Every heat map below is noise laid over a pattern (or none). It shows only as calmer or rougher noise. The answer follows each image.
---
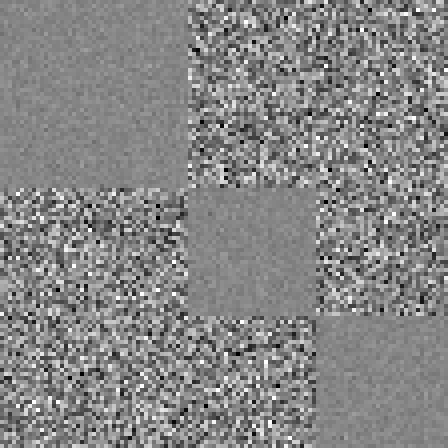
blocks along the diagonal
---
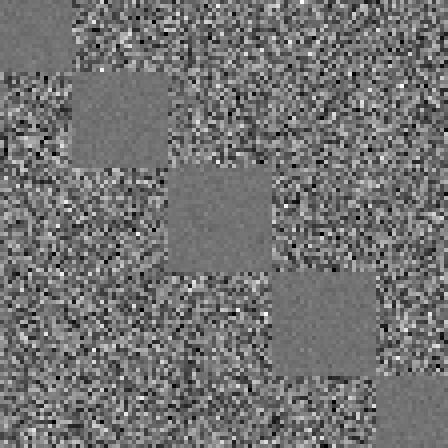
blocks along the diagonal
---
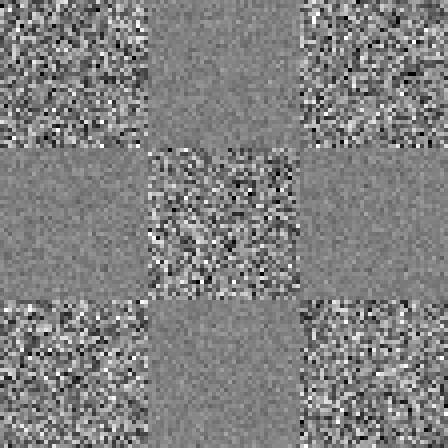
a checkerboard
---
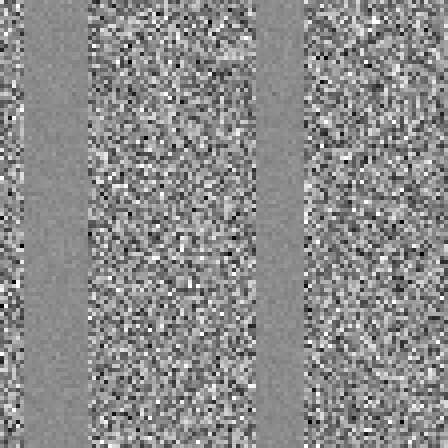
bands of columns
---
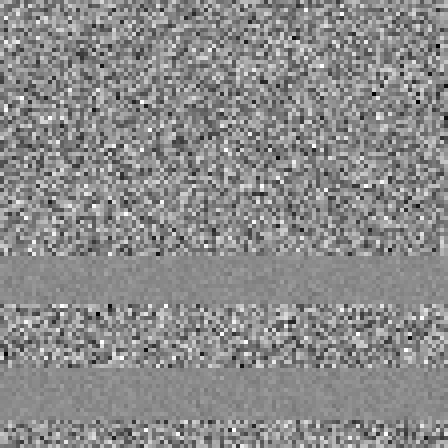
bands of rows
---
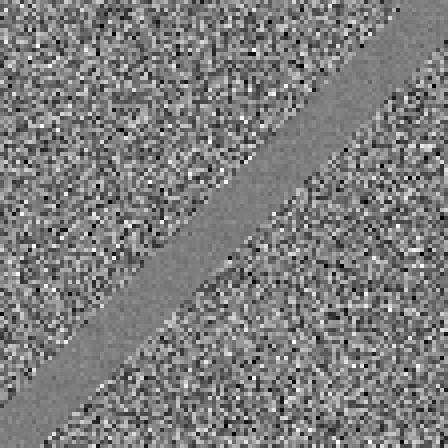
a diagonal band
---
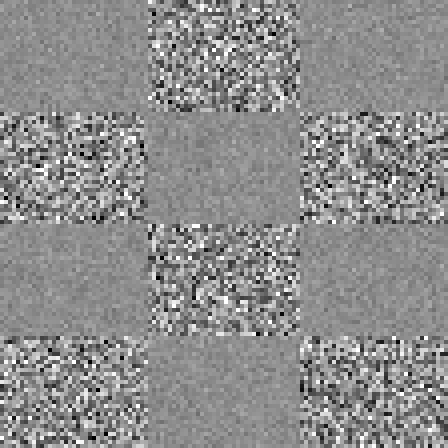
a checkerboard
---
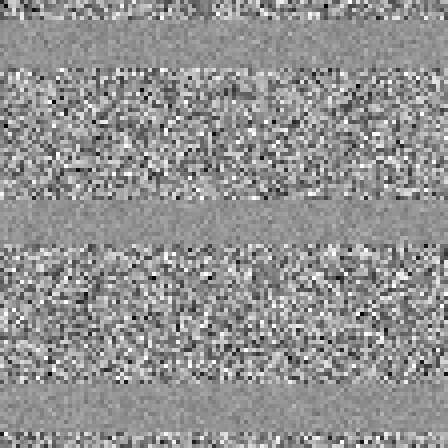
bands of rows
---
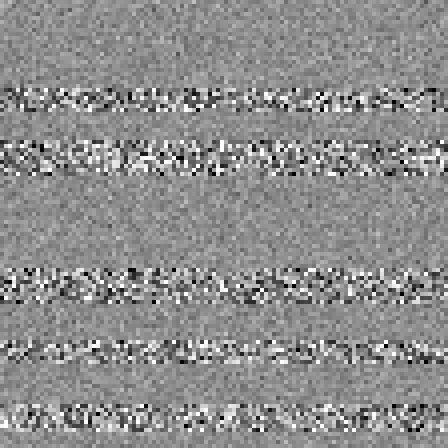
bands of rows
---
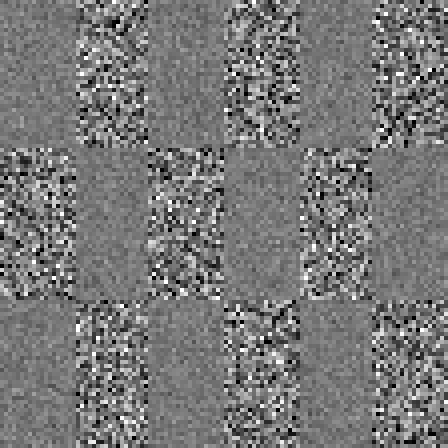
a checkerboard
